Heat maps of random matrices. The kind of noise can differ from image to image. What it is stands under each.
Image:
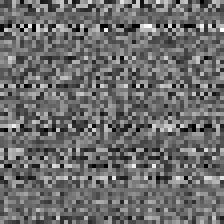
rows of uneven size
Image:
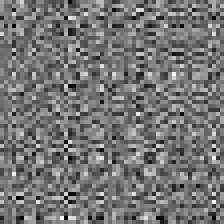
low rank plus noise
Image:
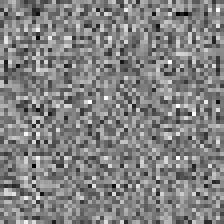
low rank plus noise
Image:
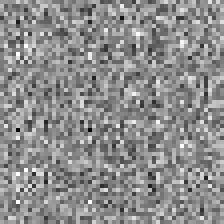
low rank plus noise
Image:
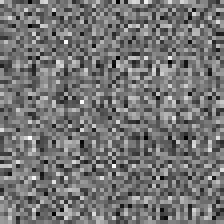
low rank plus noise
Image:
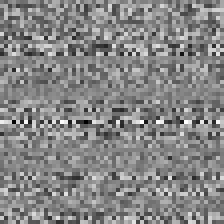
rows of uneven size
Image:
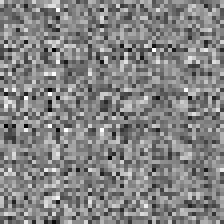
low rank plus noise
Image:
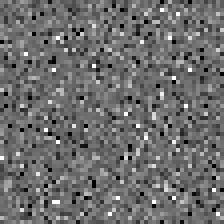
heavy tails
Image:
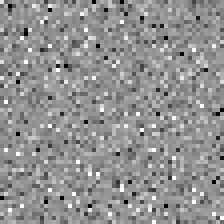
heavy tails
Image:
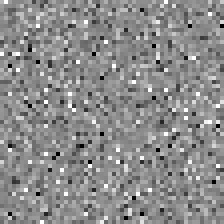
heavy tails
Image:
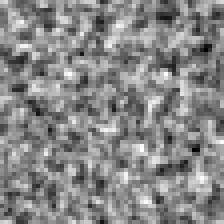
blotchy
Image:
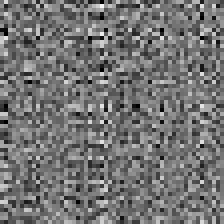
low rank plus noise
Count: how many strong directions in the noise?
two
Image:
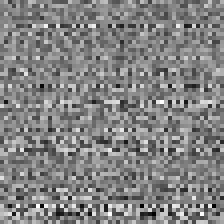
rows of uneven size
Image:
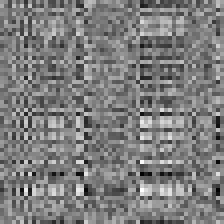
low rank plus noise
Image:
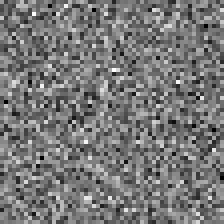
independent entries
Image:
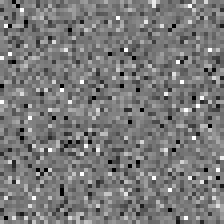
heavy tails
